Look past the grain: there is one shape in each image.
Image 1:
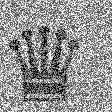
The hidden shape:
chess queen
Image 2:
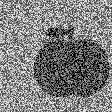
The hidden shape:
apple
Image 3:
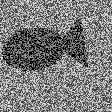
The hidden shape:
fish
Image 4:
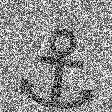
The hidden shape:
anchor
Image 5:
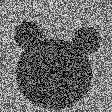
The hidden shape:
bear's head
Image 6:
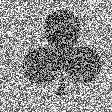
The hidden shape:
club
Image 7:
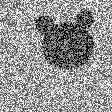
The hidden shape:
bear's head
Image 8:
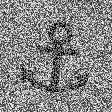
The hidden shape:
anchor
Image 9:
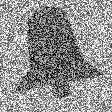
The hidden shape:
bell
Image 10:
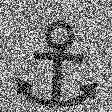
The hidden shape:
anchor
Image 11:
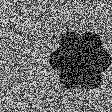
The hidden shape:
flower
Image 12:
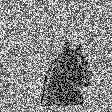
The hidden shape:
chess knight
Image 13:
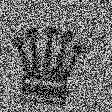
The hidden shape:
chess queen
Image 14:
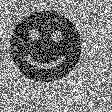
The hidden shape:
smiling face
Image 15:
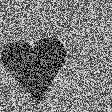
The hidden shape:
heart
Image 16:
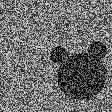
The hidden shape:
bear's head
